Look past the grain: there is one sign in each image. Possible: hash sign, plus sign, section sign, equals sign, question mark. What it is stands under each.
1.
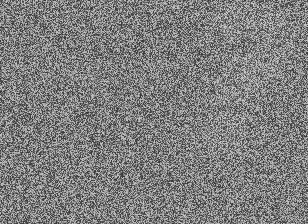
question mark
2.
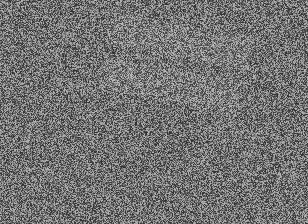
equals sign
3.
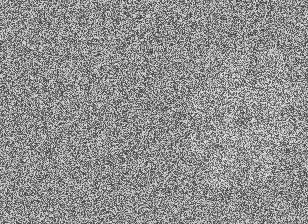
hash sign
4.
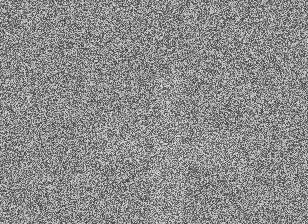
plus sign
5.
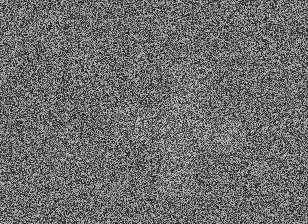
plus sign
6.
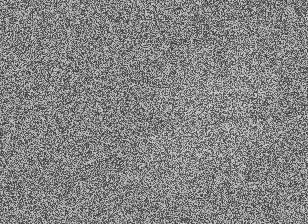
hash sign
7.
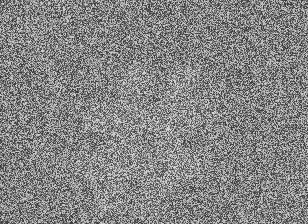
hash sign
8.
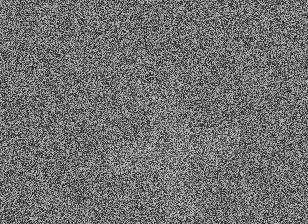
plus sign
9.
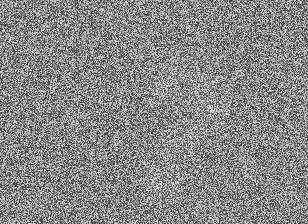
question mark
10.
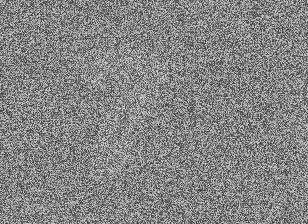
question mark
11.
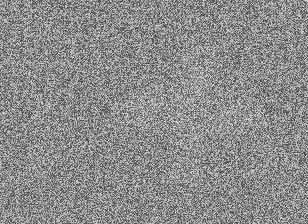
plus sign
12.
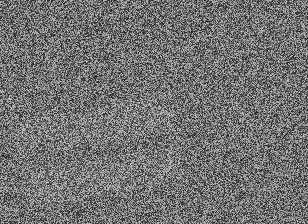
equals sign
